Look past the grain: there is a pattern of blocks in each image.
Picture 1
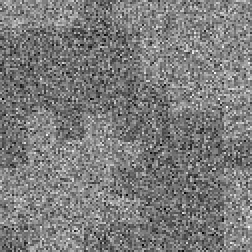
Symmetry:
mirrored about the diagonal from the bottom left
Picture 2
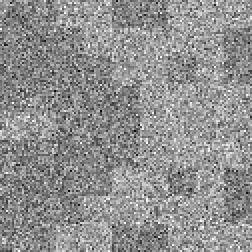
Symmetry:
top and bottom mirror each other
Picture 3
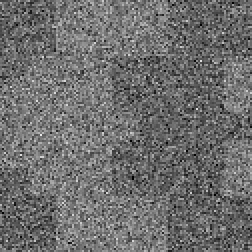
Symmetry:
top and bottom mirror each other
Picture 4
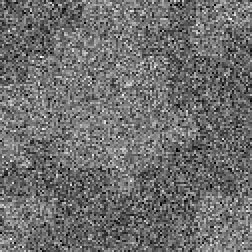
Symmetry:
mirrored about the diagonal from the top left
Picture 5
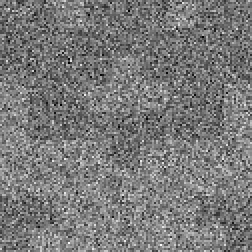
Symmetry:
left and right mirror each other
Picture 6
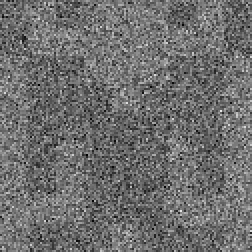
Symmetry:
left and right mirror each other
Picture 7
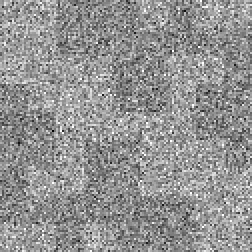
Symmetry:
the same after a half turn
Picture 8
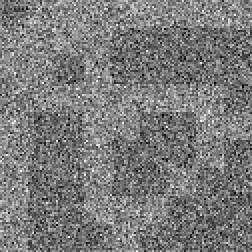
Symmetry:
mirrored about the diagonal from the top left
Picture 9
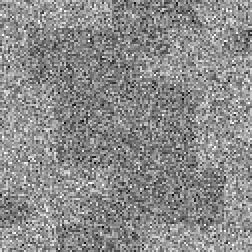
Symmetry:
the same after a half turn
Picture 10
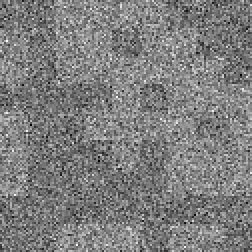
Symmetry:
mirrored about the diagonal from the bottom left
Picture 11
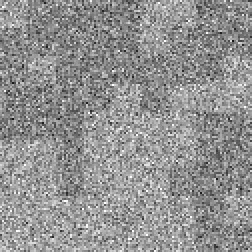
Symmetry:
no symmetry
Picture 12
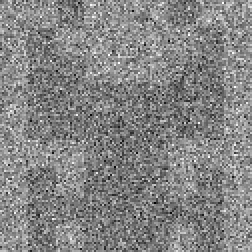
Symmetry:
left and right mirror each other
